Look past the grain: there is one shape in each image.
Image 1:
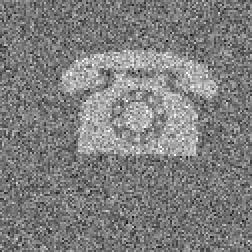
telephone
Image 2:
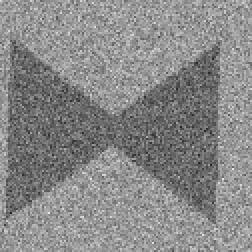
bow tie
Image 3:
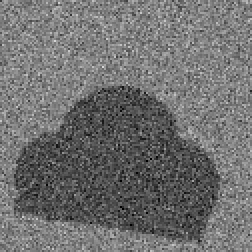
cloud
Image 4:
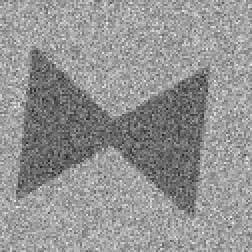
bow tie
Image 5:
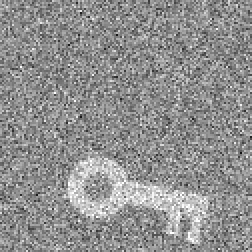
key
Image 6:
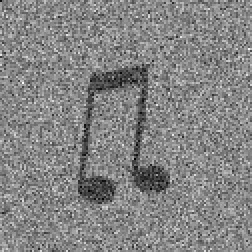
pair of musical notes
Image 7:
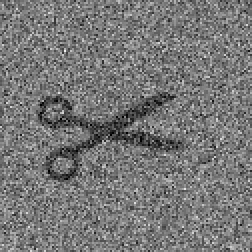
pair of scissors
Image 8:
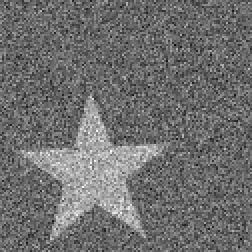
star
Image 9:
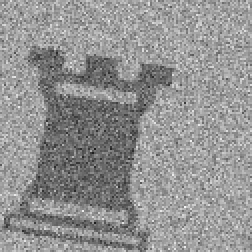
chess rook
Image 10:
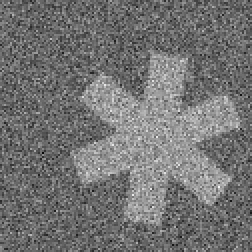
asterisk
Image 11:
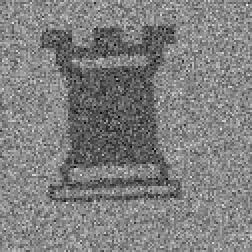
chess rook
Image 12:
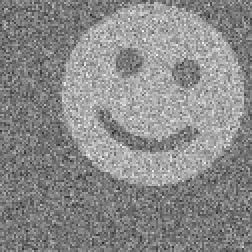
smiling face
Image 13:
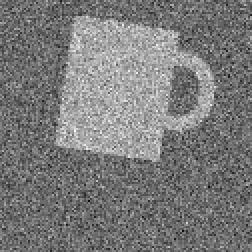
cup
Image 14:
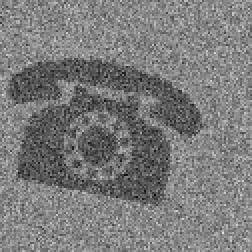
telephone
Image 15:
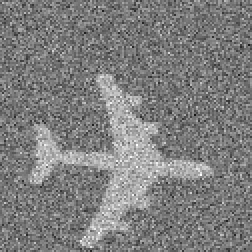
airplane
